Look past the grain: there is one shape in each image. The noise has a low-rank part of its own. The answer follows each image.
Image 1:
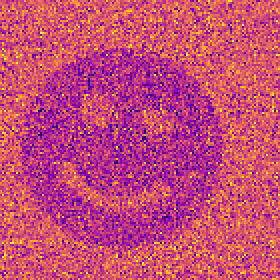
dark smiling face
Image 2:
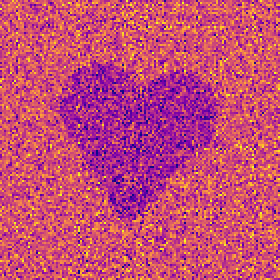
dark heart
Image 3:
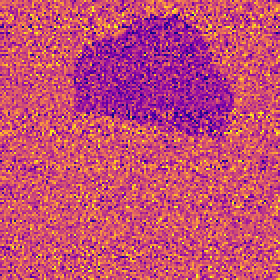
dark cloud
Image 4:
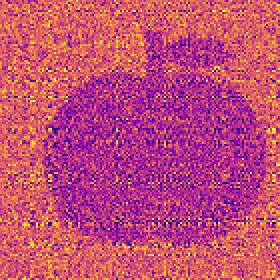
dark apple
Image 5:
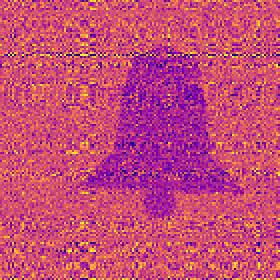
dark bell
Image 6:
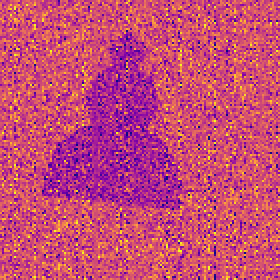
dark chess pawn
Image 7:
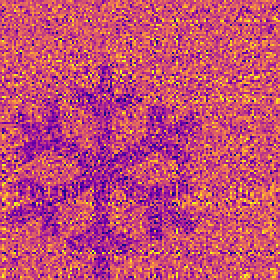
dark snowflake
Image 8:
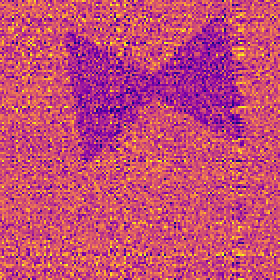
dark bow tie
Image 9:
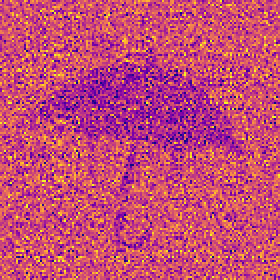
dark umbrella
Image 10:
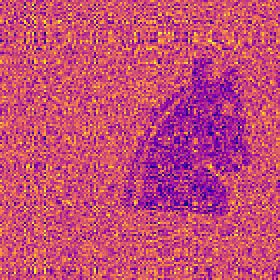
dark chess knight
